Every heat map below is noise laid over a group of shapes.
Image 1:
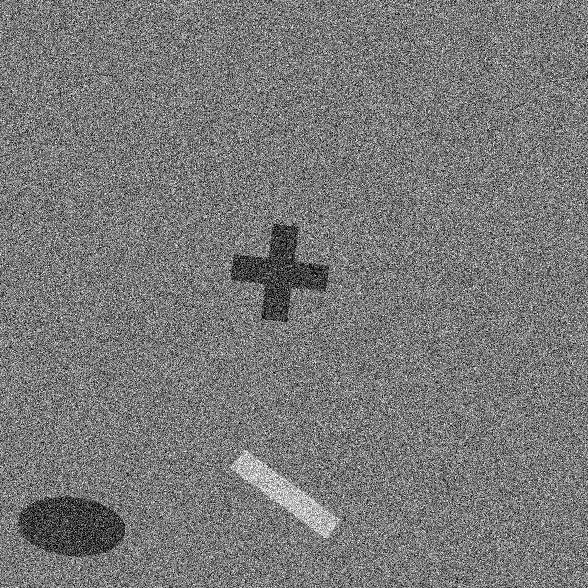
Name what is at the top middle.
nothing
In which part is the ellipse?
bottom left
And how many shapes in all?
3
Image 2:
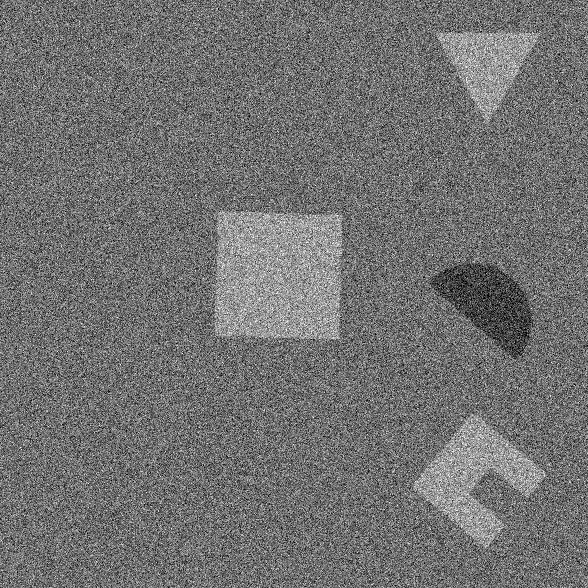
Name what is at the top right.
triangle
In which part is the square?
centre
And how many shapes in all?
4
